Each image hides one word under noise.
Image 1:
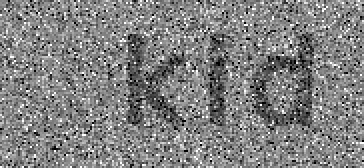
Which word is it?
kid
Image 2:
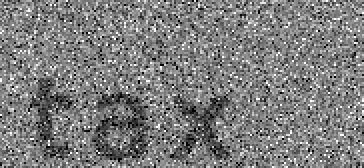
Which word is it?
tax
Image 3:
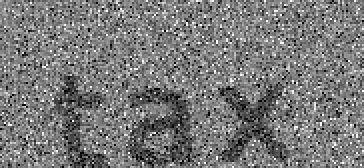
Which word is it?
tax
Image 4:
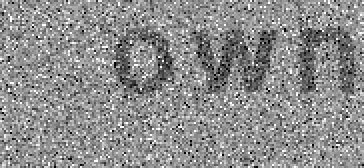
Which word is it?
own
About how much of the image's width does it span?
two thirds
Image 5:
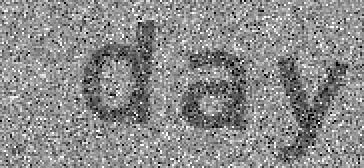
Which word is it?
day
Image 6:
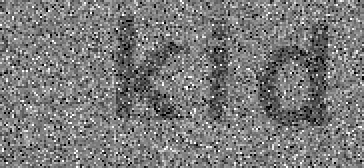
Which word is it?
kid
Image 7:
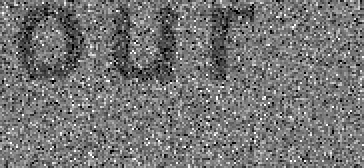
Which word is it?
our
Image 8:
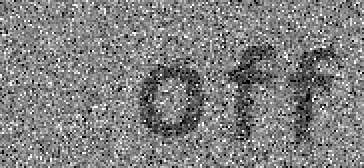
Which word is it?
off
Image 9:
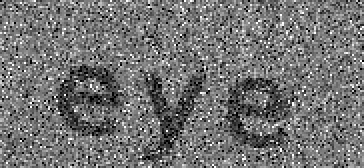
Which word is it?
eye
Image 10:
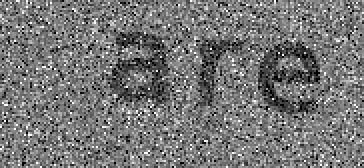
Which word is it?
are
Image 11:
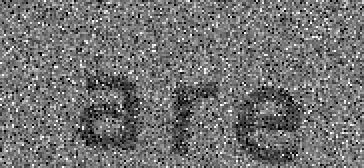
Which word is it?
are
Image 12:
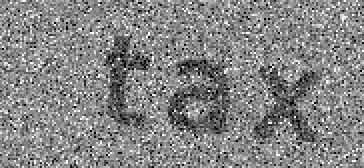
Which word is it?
tax
